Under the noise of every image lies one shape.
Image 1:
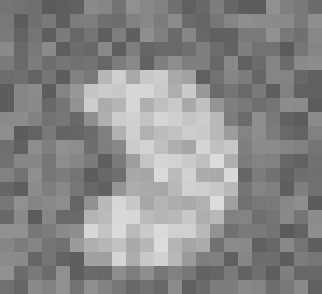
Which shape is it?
disc with a wedge cut out
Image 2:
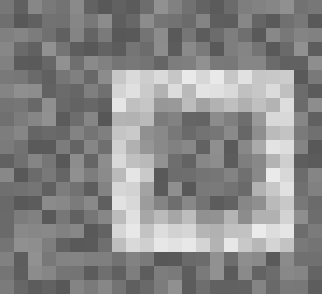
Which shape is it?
square frame
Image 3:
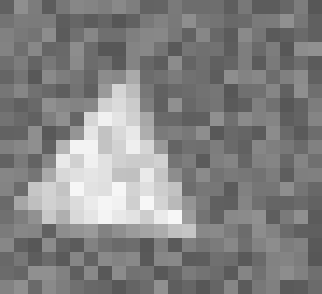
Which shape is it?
triangle
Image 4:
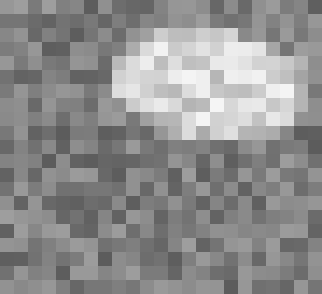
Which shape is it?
ellipse
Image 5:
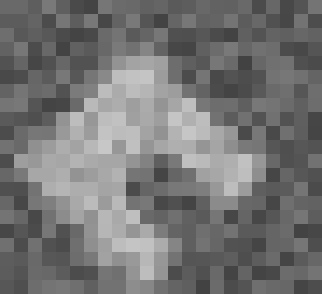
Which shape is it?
square with a notch
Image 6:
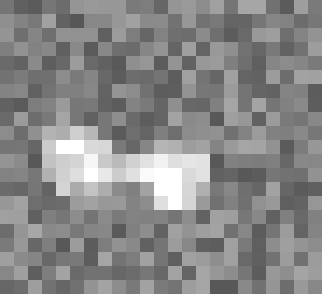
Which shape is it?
dumbbell
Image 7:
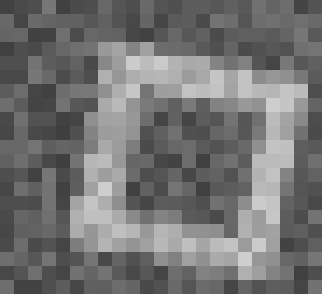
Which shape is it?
square frame
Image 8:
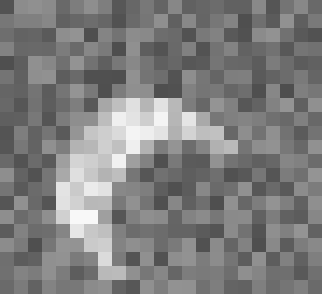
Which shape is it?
crescent
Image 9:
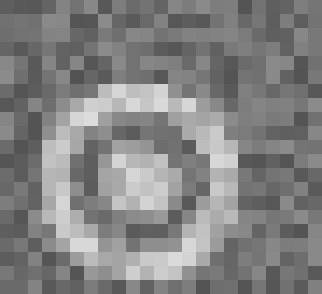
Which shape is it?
bullseye
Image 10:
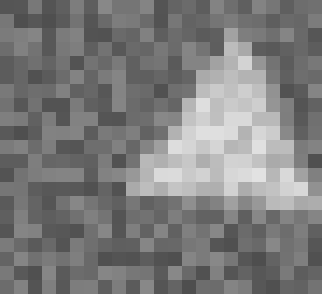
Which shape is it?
triangle
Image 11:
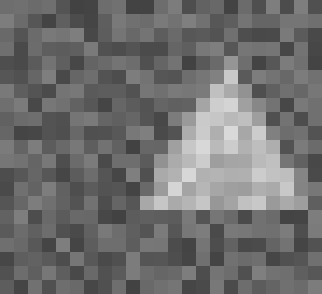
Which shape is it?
triangle
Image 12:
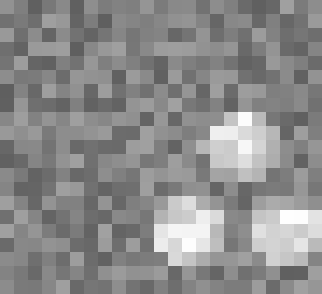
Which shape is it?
three dots
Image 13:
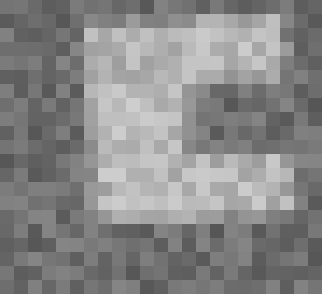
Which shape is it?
square with a notch
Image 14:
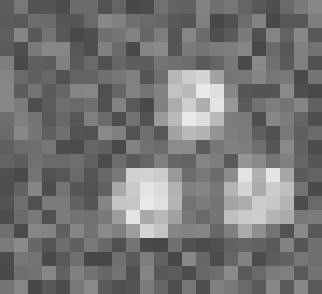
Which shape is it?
three dots
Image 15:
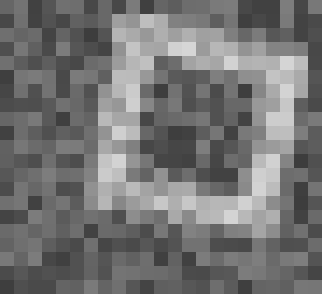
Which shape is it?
square frame
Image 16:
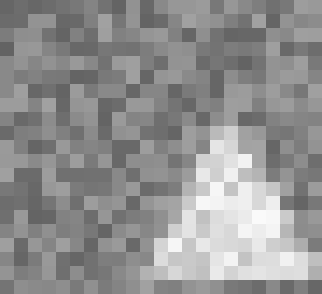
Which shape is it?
triangle
